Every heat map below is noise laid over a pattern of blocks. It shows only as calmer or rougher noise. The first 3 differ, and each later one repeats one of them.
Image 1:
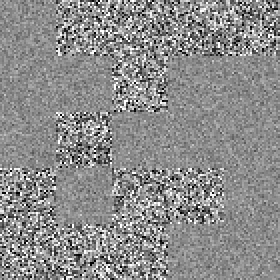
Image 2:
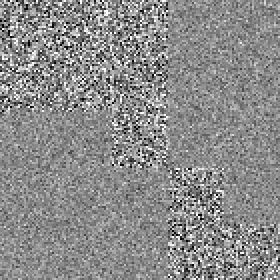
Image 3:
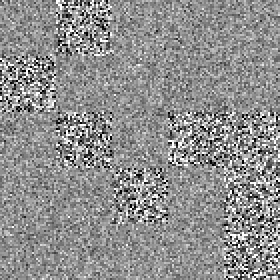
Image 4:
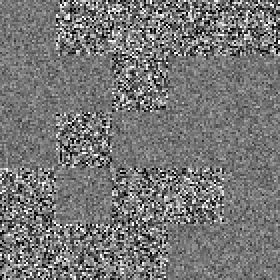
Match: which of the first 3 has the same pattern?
1
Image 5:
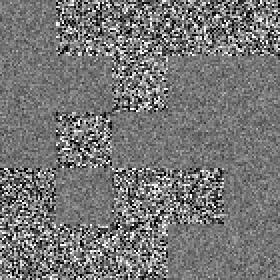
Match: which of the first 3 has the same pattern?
1
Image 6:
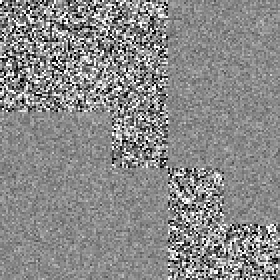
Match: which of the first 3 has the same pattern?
2
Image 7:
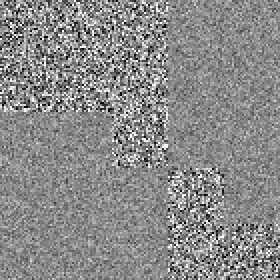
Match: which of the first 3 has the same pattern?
2
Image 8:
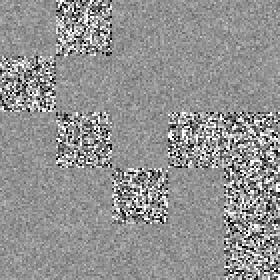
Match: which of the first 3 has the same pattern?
3
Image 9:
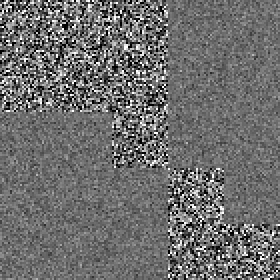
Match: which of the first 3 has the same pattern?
2
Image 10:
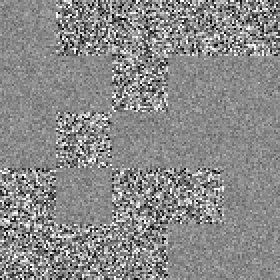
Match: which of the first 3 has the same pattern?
1
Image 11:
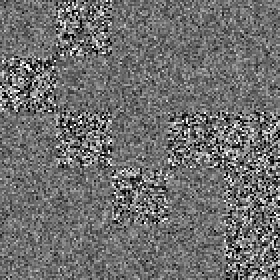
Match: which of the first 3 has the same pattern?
3
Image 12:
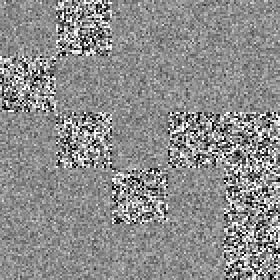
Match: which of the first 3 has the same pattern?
3
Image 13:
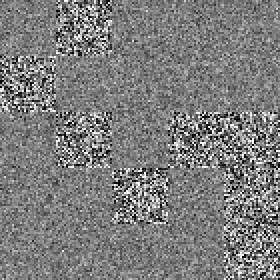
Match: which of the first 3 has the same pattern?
3
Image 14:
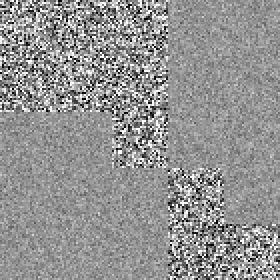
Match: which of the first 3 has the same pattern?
2
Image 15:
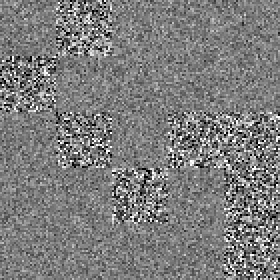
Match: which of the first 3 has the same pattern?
3
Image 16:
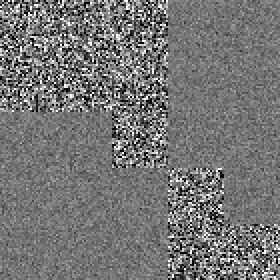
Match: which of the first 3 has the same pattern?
2
